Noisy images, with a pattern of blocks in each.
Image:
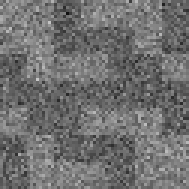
the same after a half turn
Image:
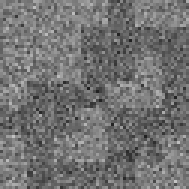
mirrored about the diagonal from the top left
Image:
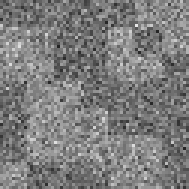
mirrored about the diagonal from the bottom left
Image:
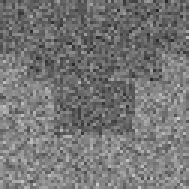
left and right mirror each other
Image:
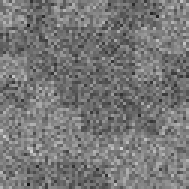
no symmetry
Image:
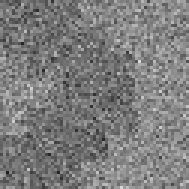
top and bottom mirror each other
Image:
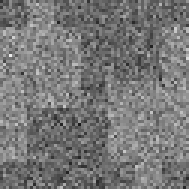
the same after a half turn
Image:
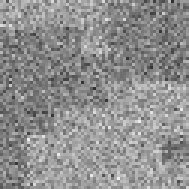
no symmetry
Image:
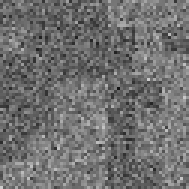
no symmetry
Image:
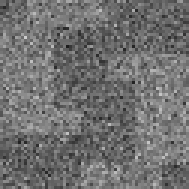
the same after a half turn
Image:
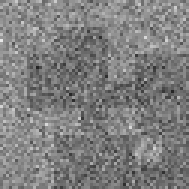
mirrored about the diagonal from the top left
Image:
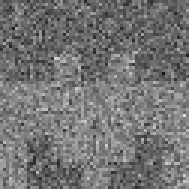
left and right mirror each other
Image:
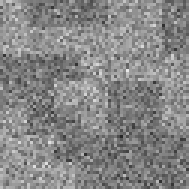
no symmetry
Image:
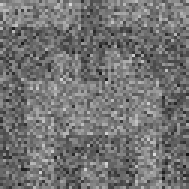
left and right mirror each other
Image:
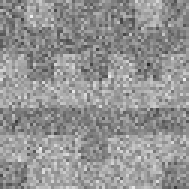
left and right mirror each other
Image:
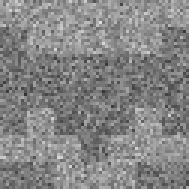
left and right mirror each other
